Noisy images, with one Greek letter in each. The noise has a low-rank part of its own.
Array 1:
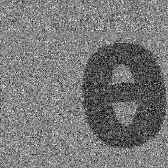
theta
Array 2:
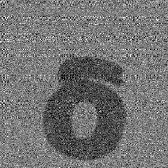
delta
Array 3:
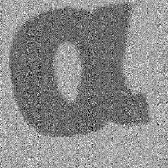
alpha
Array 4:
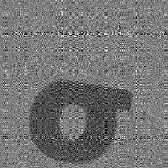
sigma
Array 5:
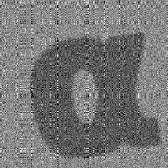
alpha
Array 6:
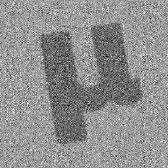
mu
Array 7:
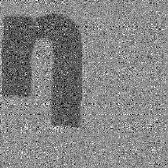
eta
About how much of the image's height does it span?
two thirds
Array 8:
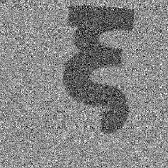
xi
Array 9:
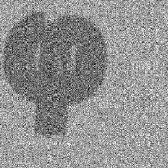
phi
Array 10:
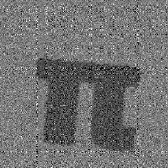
pi
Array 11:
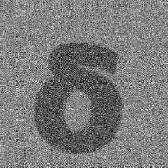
delta
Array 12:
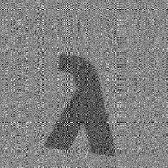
lambda
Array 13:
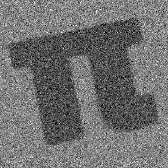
pi
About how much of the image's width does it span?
nearly all
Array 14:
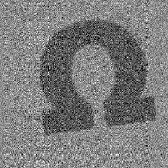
omega
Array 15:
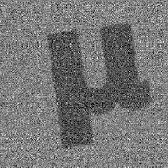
mu
